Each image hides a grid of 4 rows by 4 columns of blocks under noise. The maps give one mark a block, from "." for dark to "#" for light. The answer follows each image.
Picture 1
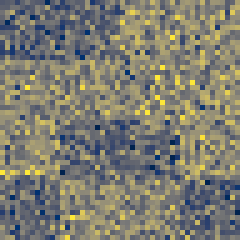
. . # #
# # # #
# . . #
. # # .
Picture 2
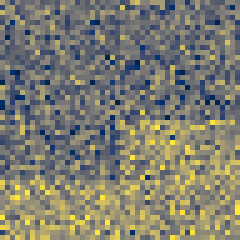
. . . .
. . . .
. . # #
# # # #
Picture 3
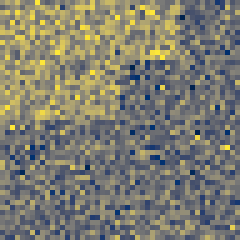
# # # .
# # . .
. . . .
. . . .
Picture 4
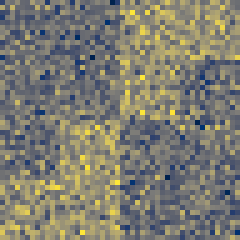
. . # #
. . # .
. # . .
# # . .
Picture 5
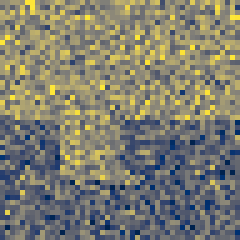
# # # #
# # # #
. # . .
. . . .
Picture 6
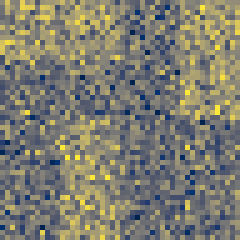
# # . #
. . . #
. # . .
. # . .
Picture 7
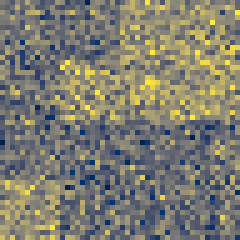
. . # #
. # # #
. . . .
# . . .
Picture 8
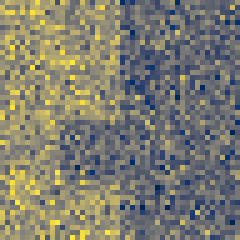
# # . .
# # . .
# . . .
# # . .
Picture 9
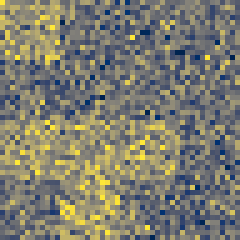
# . . .
. . . .
# # # .
. # . .
